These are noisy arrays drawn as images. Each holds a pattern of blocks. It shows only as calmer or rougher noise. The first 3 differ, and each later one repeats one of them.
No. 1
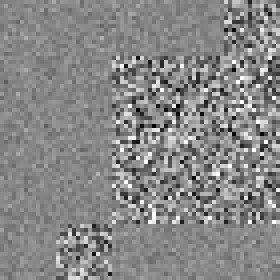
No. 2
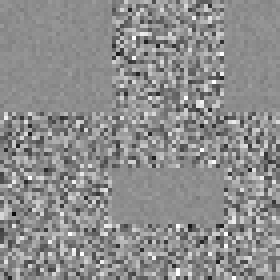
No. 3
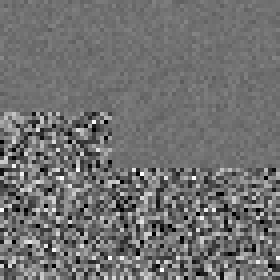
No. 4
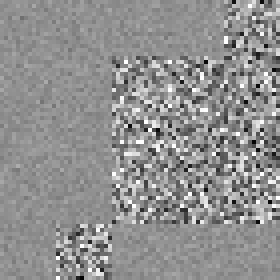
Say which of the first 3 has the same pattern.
1
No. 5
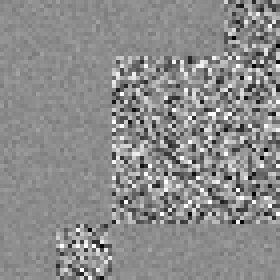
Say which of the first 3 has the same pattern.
1
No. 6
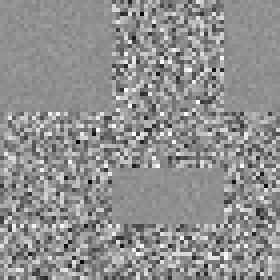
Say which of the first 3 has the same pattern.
2
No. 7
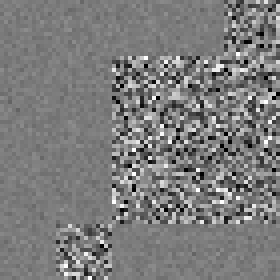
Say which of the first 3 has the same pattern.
1
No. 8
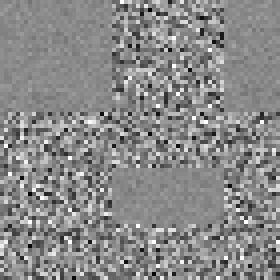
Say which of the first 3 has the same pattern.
2
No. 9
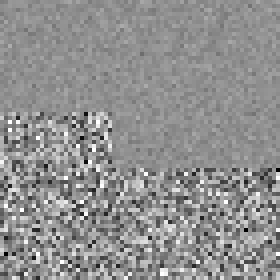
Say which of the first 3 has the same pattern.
3
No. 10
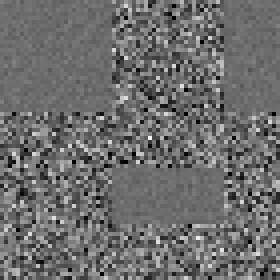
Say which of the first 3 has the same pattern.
2
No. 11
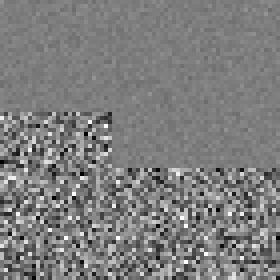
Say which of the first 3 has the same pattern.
3
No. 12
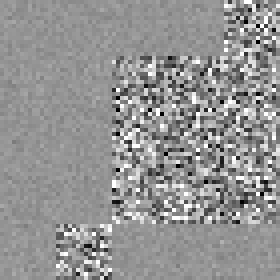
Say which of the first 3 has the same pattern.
1
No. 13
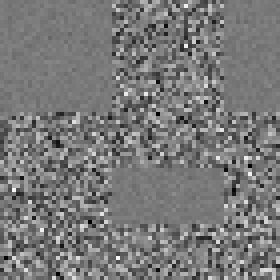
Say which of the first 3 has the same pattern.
2
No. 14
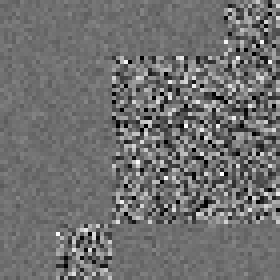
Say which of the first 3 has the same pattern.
1
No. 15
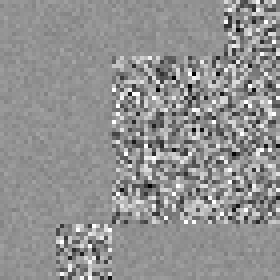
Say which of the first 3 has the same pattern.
1
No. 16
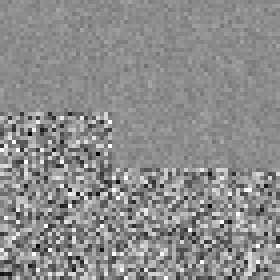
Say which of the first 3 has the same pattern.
3
